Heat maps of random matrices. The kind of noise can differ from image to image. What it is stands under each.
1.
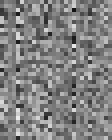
columns of uneven size
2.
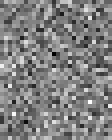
independent entries
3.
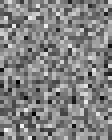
independent entries
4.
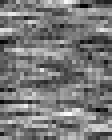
streaked along the rows
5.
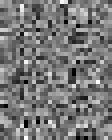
low rank plus noise
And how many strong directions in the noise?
two
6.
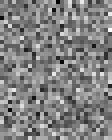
independent entries
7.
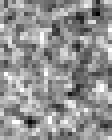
blotchy
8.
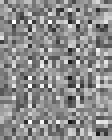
low rank plus noise
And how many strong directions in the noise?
one
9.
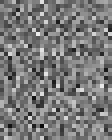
low rank plus noise
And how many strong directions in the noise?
three or four
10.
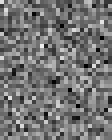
independent entries
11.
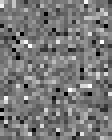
heavy tails
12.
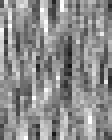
streaked along the columns
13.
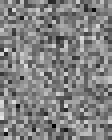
independent entries
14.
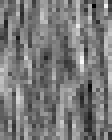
streaked along the columns
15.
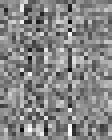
low rank plus noise
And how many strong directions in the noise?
one
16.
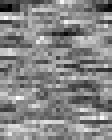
streaked along the rows
